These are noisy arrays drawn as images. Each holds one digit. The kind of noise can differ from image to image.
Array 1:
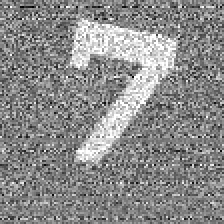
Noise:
rows of uneven size
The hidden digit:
7
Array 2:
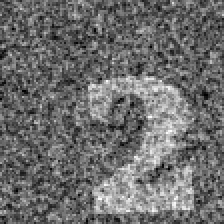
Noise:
blotchy
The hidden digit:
2
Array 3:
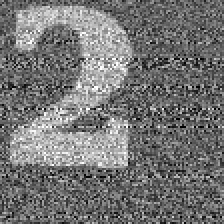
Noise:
rows of uneven size
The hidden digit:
2
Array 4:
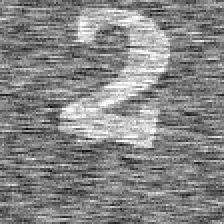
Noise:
streaked along the rows
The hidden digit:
2
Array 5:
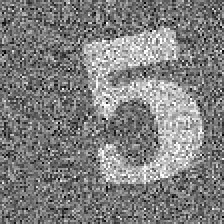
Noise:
low rank plus noise
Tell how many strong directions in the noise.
five to eight
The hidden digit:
5
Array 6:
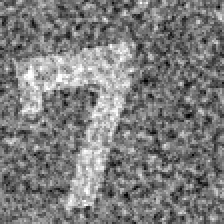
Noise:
blotchy
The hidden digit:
7
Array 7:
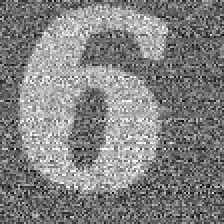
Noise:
rows of uneven size
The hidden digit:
6
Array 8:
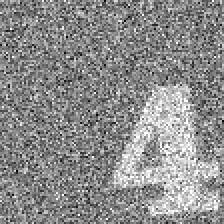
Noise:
independent entries
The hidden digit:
4
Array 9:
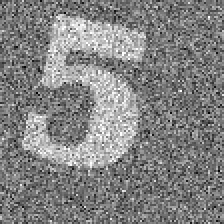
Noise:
independent entries
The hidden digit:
5
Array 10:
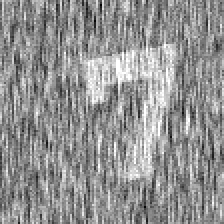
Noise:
streaked along the columns
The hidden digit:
7
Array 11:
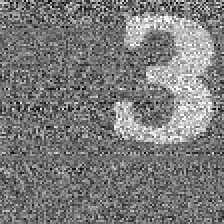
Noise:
rows of uneven size
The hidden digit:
3
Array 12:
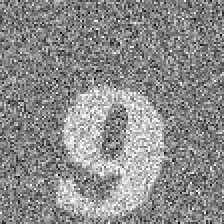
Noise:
independent entries
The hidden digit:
9
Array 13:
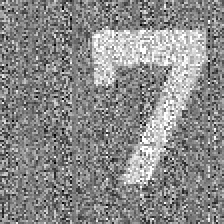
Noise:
columns of uneven size
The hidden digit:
7
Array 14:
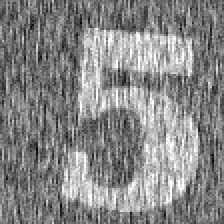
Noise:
streaked along the columns
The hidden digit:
5
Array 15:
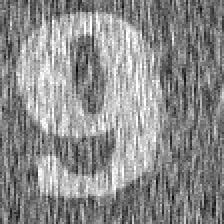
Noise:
streaked along the columns
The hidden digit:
9
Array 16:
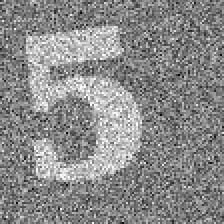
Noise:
independent entries
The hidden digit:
5
